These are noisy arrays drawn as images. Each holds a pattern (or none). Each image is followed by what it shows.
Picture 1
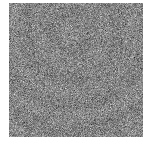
rings round one point
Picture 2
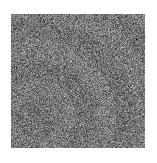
rings round one point
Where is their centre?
bottom left
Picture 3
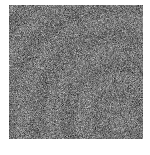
rings round one point
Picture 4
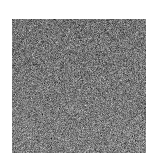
a smooth slope
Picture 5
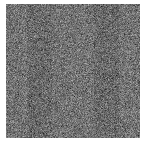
vertical stripes
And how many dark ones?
2
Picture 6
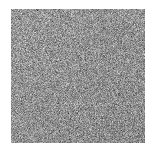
a smooth slope
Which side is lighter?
top left
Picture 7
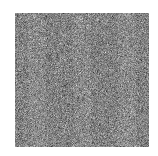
vertical stripes
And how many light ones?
3
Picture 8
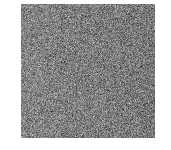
a smooth slope
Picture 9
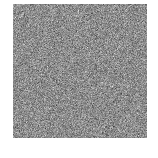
only noise
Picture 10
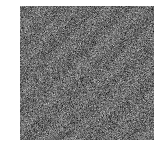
diagonal stripes
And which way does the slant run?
bottom left to top right
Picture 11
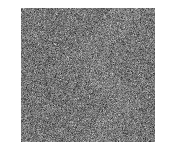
a wavy band
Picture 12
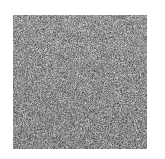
a smooth slope
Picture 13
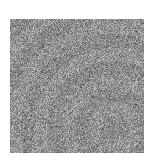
rings round one point
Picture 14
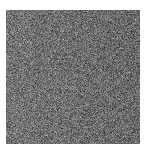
a smooth slope
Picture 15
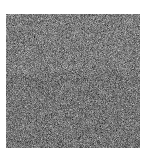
a sharp edge
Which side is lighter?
top
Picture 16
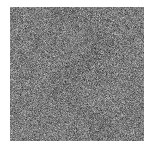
a wavy band
